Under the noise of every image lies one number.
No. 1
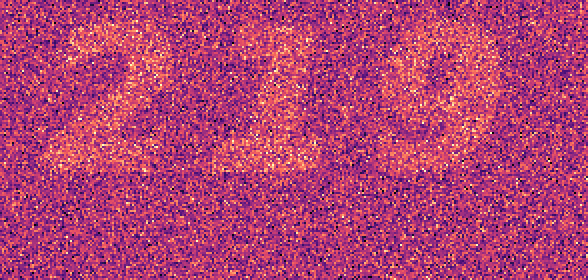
219
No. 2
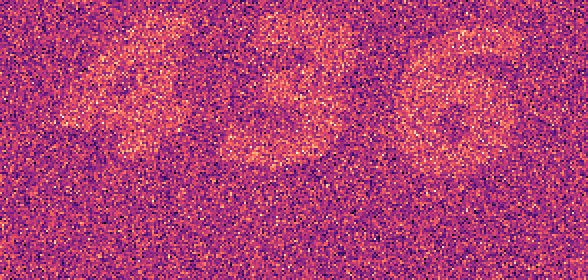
436
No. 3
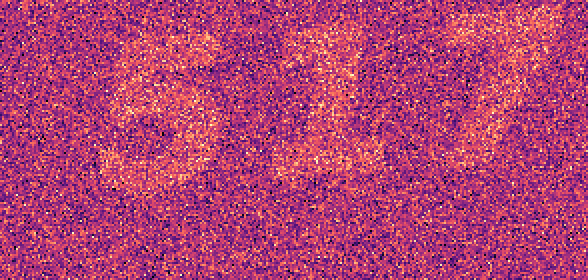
517
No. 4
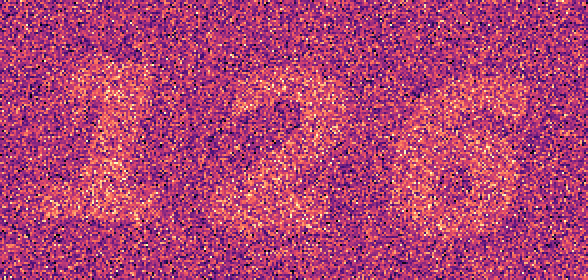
126
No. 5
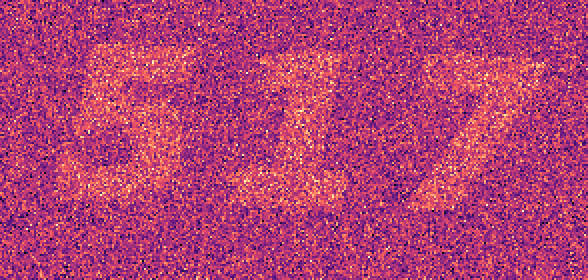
517
